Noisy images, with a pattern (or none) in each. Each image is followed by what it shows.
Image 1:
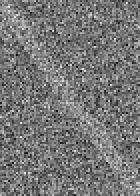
a diagonal band
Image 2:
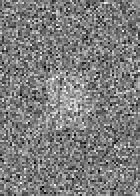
one block
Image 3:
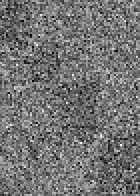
blocks along the diagonal
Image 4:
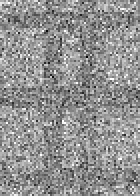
bands of rows crossing bands of columns
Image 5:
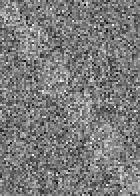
blocks along the diagonal
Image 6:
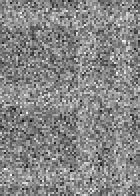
bands of rows crossing bands of columns
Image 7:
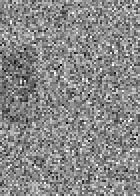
one block
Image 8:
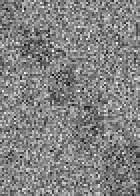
blocks along the diagonal
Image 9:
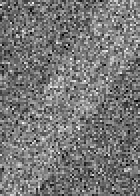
a diagonal band
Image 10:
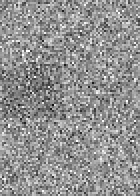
one block
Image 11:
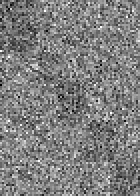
blocks along the diagonal
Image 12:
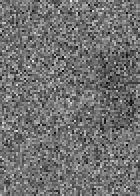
one block
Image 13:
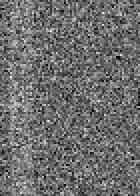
one band of columns
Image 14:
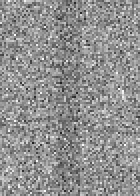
one band of columns
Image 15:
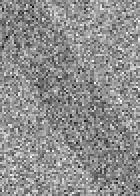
a diagonal band
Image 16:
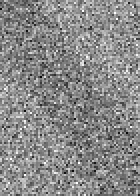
a diagonal band
